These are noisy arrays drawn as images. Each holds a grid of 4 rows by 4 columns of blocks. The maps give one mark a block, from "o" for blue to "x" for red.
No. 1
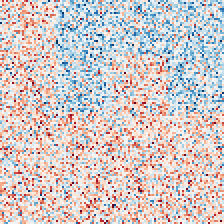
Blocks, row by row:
xooo
xoxo
xxxx
xxxx
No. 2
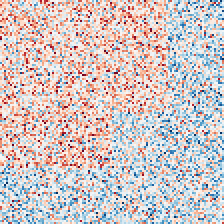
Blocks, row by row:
xxxo
xxxo
xxoo
oooo
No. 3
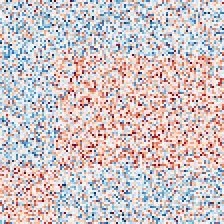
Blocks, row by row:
oooo
oxxx
oxxx
xooo
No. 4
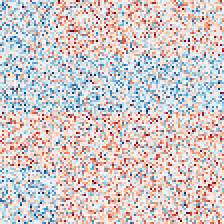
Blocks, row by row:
oxxx
oooo
xxxx
oxxx
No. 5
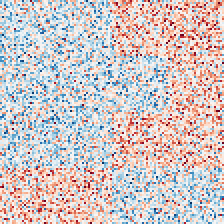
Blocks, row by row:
ooxx
ooox
ooxx
xxoo
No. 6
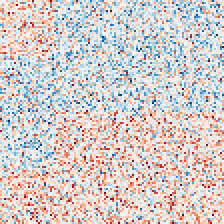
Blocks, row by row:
xooo
oooo
oxxx
xxxx
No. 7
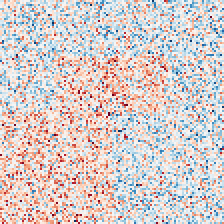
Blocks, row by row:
oooo
oxxo
xxoo
xxoo
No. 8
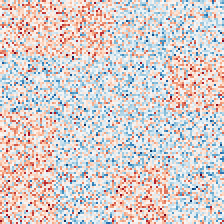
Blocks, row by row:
xxoo
ooox
xooo
xoxo
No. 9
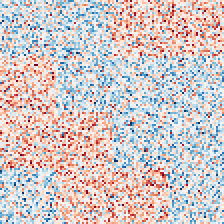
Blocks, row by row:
ooxx
xooo
xxoo
oxxo
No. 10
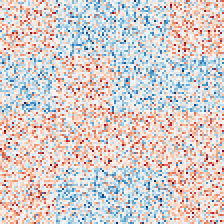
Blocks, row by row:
xoox
oxoo
xxxx
xoox
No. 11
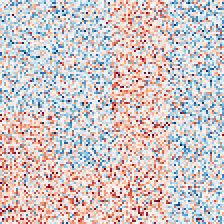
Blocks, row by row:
ooxo
ooxo
xoxo
xxxo
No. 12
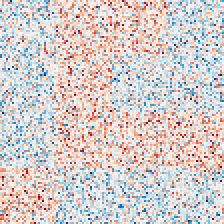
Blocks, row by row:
oxxo
oxoo
oxxx
xooo
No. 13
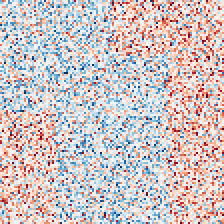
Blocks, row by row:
ooxx
ooox
xoox
xoox
